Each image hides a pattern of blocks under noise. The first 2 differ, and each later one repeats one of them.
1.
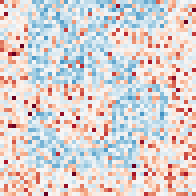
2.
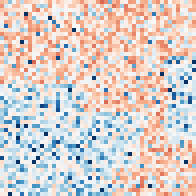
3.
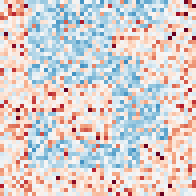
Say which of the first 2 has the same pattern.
1
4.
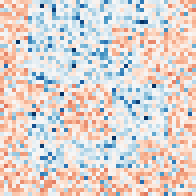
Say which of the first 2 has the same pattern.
1
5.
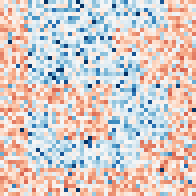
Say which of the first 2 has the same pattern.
1
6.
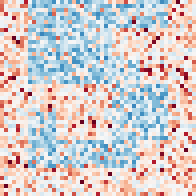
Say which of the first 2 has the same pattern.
1
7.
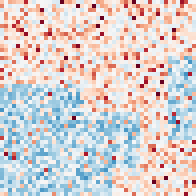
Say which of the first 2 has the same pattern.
2
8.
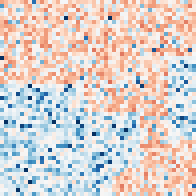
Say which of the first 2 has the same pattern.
2
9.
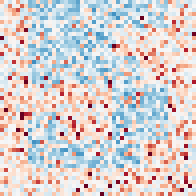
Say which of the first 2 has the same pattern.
1
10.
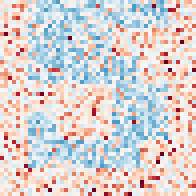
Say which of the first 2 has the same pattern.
1
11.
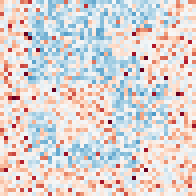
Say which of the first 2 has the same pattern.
1
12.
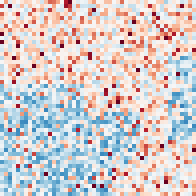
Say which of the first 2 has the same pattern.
2
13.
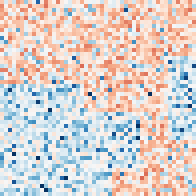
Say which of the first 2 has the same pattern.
2
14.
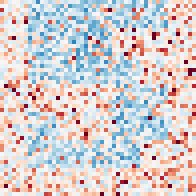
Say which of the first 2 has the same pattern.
1
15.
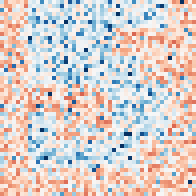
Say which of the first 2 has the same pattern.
1
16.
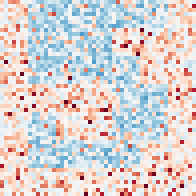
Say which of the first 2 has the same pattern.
1
